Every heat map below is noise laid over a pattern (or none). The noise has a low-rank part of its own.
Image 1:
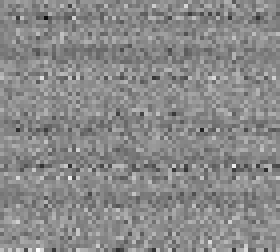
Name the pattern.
bands of rows
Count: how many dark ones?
5
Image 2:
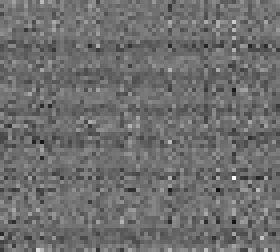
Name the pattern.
bands of rows
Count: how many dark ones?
6
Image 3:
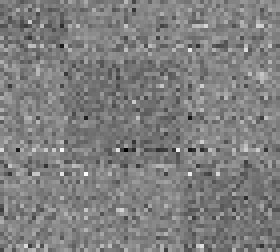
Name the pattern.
blocks along the diagonal
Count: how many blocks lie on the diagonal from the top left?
3
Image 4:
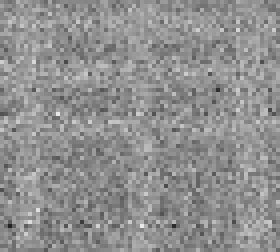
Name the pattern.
bands of rows crossing bands of columns
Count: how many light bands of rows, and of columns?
3 and 3
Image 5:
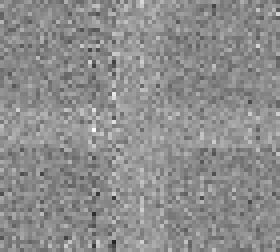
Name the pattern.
bands of rows crossing bands of columns
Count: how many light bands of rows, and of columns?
1 and 1
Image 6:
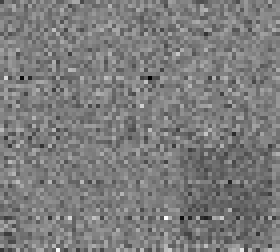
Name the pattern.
one block
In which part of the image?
bottom right
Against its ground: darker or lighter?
darker
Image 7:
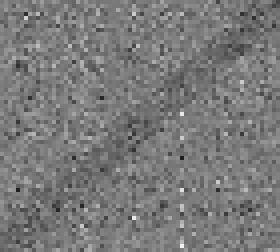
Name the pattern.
a diagonal band
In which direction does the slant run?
bottom left to top right
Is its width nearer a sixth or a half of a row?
a sixth
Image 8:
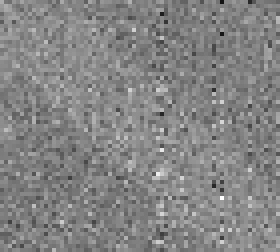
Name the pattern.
a diagonal band
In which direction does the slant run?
top left to bottom right
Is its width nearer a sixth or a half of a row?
a half
